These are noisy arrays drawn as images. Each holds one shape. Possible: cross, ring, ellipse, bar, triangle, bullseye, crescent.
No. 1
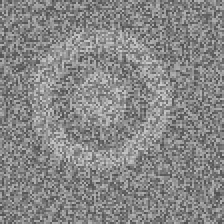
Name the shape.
bullseye
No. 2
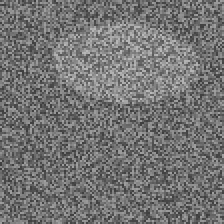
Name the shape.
ellipse
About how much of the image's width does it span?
two thirds
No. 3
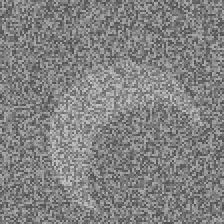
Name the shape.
crescent
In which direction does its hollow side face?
down and right
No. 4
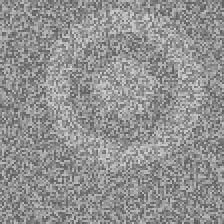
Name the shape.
bullseye
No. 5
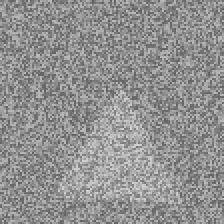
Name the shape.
triangle
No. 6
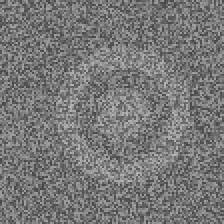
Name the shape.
bullseye
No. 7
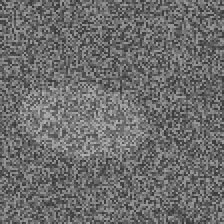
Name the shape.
ellipse
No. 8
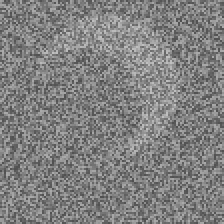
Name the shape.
crescent
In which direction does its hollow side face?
down and left
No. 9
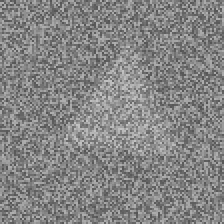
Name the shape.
triangle
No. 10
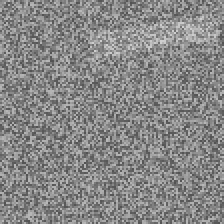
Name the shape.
bar
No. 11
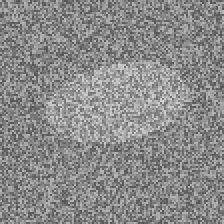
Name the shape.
ellipse
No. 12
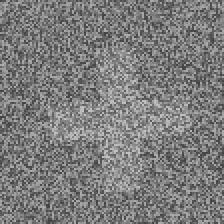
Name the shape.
cross
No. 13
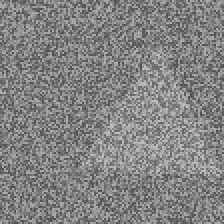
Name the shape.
triangle
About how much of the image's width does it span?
two thirds
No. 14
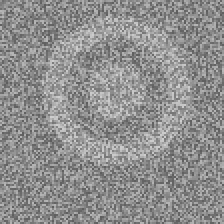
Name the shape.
bullseye
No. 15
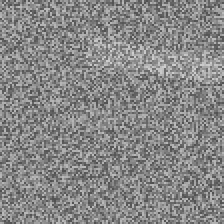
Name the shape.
bar
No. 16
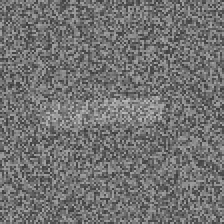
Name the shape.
bar
